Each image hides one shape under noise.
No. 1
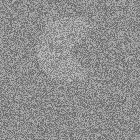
disc with a wedge cut out
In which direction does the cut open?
right
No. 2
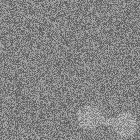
dumbbell
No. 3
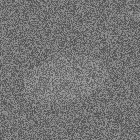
ellipse
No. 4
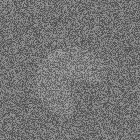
disc with a wedge cut out
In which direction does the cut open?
down and right
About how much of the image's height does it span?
half
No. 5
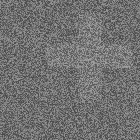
cross
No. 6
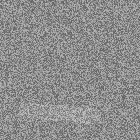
bar
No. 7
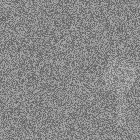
lollipop
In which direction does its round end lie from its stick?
up
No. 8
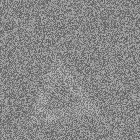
triangle frame
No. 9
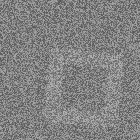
square frame
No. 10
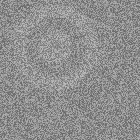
bullseye
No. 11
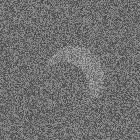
crescent
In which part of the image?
centre
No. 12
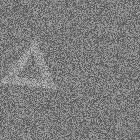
triangle frame
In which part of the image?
middle left
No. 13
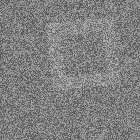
square frame
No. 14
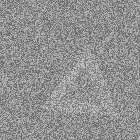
triangle frame
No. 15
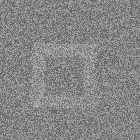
square frame
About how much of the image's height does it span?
half
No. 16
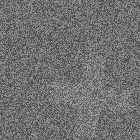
cross
